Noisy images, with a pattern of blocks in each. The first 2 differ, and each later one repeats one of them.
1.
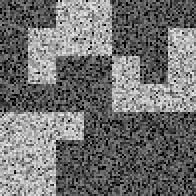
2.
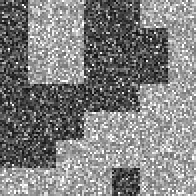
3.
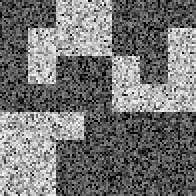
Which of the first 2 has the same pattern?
1
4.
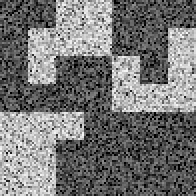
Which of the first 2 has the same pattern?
1
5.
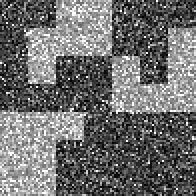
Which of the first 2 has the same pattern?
1
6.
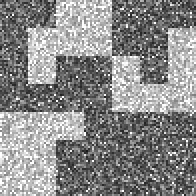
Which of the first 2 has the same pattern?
1
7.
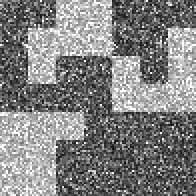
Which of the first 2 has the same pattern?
1
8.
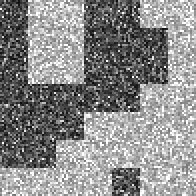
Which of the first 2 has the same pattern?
2
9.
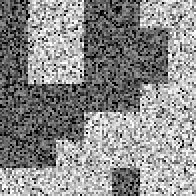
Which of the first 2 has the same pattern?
2
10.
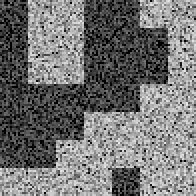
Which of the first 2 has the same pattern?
2
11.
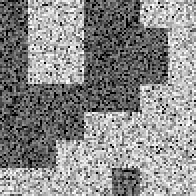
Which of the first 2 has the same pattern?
2
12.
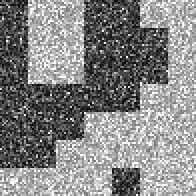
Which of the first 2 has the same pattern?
2
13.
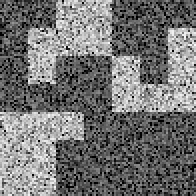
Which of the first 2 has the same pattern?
1
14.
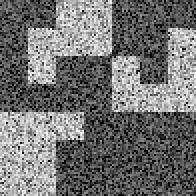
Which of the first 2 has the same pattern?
1
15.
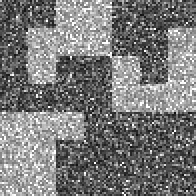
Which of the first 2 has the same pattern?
1
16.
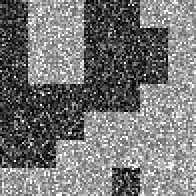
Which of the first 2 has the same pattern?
2
